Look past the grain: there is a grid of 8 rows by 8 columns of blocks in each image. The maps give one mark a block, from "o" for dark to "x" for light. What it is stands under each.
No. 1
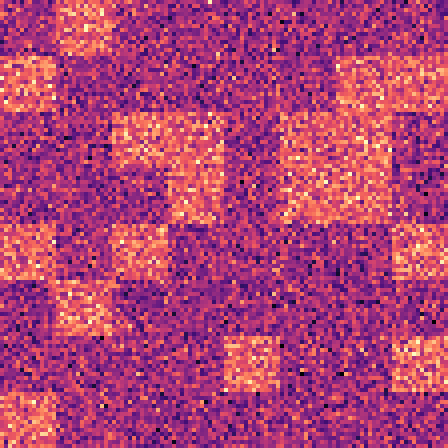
oxoooooo
xoooooxx
ooxxoxxo
oooxoxxo
xoxoooox
oxoooooo
ooooxoox
xooooooo
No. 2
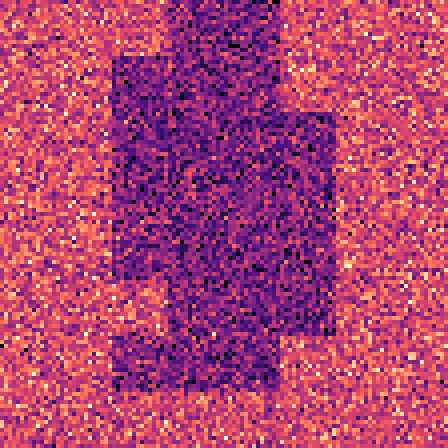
xxxooxxx
xxoooxxx
xxooooxx
xxooooxx
xxooooxx
xxxoooxx
xxoooxxx
xxxxxxxx
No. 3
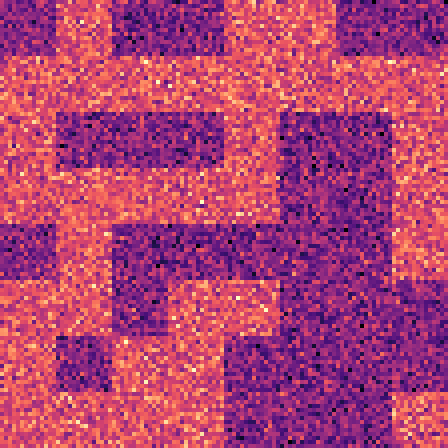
oxooxxoo
xxxxxxxx
xoooxoox
xxxxxoox
oxooooox
xxoxxooo
xoxxoooo
xxxxooox
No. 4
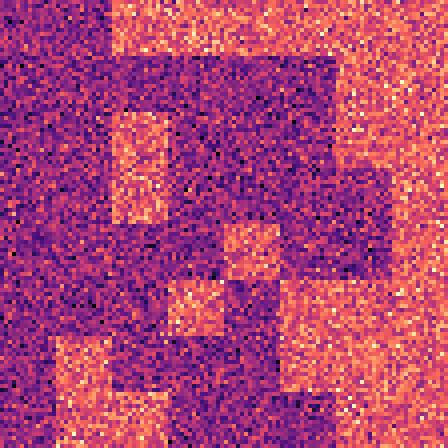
ooxxxxxx
ooooooxx
ooxoooxx
ooxoooox
ooooxoox
oooxoxxx
oxoooxxx
oxxoooxx
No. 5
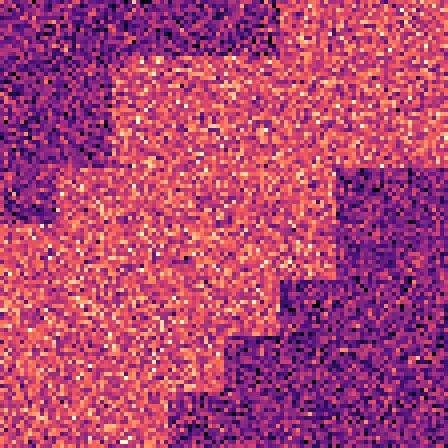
oooooxxx
ooxxxxxx
ooxxxxxx
oxxxxxoo
xxxxxxoo
xxxxxooo
xxxxoooo
xxxooooo
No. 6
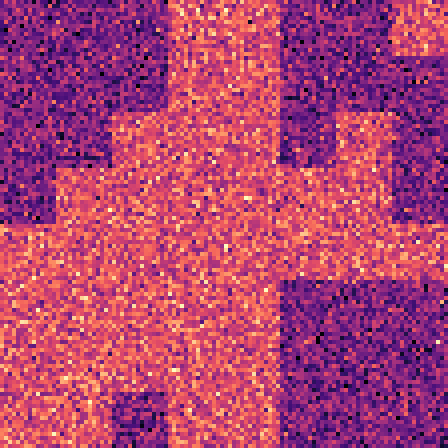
oooxxoox
oooxxooo
ooxxxoxo
oxxxxxxo
xxxxxxxx
xxxxxooo
xxxxxooo
xxoxxooo
